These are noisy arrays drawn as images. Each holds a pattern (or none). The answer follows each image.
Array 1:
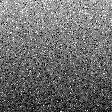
a smooth slope
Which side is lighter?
top
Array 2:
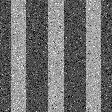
vertical stripes
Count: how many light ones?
3
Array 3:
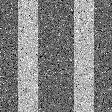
vertical stripes
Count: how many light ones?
2
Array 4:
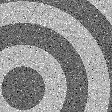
rings round one point
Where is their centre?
bottom left
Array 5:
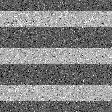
horizontal stripes
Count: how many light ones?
3
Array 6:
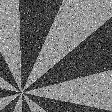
spokes from one point
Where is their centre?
bottom left
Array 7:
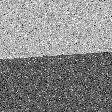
a sharp edge
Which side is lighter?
top
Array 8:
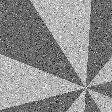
spokes from one point
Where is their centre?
bottom right
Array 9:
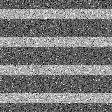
horizontal stripes
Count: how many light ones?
4
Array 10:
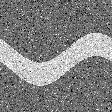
a wavy band
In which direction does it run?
left to right
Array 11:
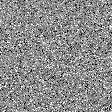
only noise
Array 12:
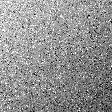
a smooth slope
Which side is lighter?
top left
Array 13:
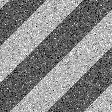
diagonal stripes
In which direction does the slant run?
bottom left to top right
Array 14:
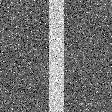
one vertical stripe
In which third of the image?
middle
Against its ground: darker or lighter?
lighter
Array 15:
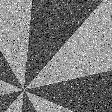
spokes from one point
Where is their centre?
bottom left
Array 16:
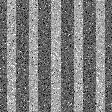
vertical stripes
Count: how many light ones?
5
